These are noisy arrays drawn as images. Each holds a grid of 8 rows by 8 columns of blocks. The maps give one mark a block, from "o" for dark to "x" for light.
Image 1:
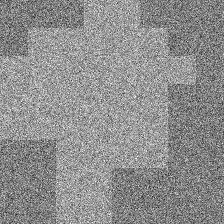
oooxxooo
oxxxxxoo
xxxxxxxo
xxxxxxoo
xxxxxxoo
ooxxxxoo
ooxxoooo
ooxxoooo
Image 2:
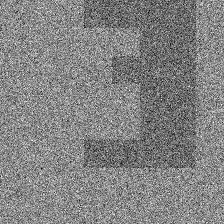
xxxoooox
xxxxxoox
xxxxooox
xxxxxoox
xxxxxoox
xxxoooox
xxxxxxxx
xxxxxxxx
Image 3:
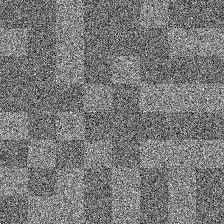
ooxooxoo
xoxoooxx
ooxoxooo
oooxoxxx
xoxooooo
oxoxoxxx
xoxoxoxo
oxxoxoxo
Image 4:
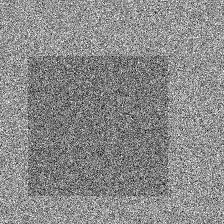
xxxxxxxx
xxxxxxxx
xoooooxx
xoooooxx
xoooooxx
xoooooxx
xoooooxx
xxxxxxxx
